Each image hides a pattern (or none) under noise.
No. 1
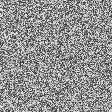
only noise
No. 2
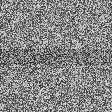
one band of rows
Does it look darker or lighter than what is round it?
darker
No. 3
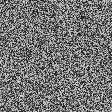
only noise
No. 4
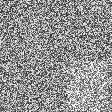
one block
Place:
bottom right
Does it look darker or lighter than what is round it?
lighter
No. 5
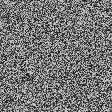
only noise
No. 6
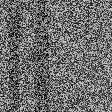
bands of columns
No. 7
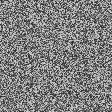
only noise
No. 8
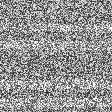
bands of rows
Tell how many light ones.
4
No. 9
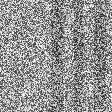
bands of columns
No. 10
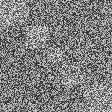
blocks along the diagonal
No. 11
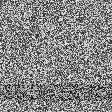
one band of rows
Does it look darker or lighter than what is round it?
darker
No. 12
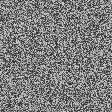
only noise
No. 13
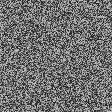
only noise
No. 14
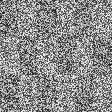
a checkerboard
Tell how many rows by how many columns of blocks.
3 by 6
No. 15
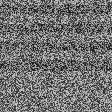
bands of rows
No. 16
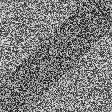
a diagonal band
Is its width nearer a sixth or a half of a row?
a half
